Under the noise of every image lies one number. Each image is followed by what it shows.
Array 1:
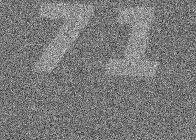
71
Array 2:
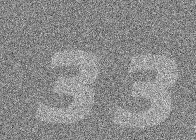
33
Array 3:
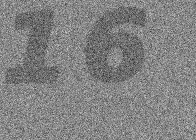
16
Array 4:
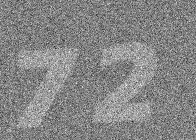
72
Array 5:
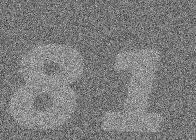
81
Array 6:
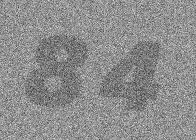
84
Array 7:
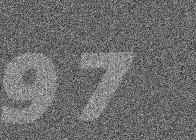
97
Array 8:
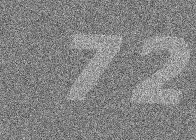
72
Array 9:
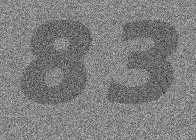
83
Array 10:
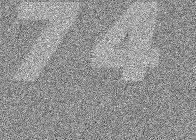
74
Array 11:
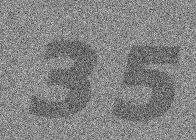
35
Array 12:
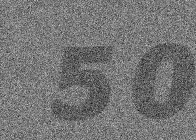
50
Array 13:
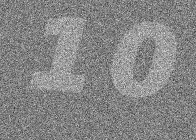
10
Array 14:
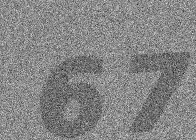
67
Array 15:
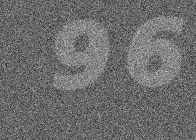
96
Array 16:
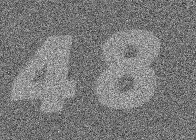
48
